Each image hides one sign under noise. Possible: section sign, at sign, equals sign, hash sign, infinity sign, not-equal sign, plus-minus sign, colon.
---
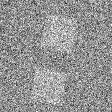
colon
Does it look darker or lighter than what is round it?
lighter
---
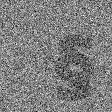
section sign
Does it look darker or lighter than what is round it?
darker
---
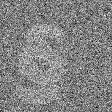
section sign
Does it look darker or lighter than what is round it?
lighter
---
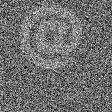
at sign
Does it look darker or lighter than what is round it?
lighter
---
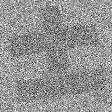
plus-minus sign
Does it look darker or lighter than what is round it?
darker
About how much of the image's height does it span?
nearly all
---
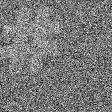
hash sign
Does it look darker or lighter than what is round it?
lighter
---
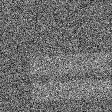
equals sign
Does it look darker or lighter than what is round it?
lighter
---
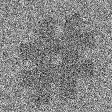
hash sign
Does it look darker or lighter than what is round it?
darker
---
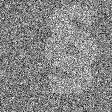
section sign
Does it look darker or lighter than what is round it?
lighter
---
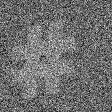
hash sign
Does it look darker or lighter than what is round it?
lighter
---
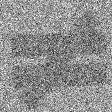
not-equal sign
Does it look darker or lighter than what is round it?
darker
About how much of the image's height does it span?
nearly all
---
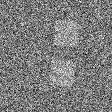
colon
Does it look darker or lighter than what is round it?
lighter
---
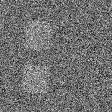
colon
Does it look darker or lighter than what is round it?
lighter
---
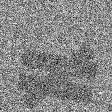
not-equal sign
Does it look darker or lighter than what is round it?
darker
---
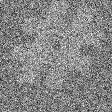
hash sign
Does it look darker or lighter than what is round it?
lighter
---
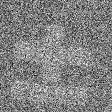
plus-minus sign
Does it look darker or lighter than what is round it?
lighter
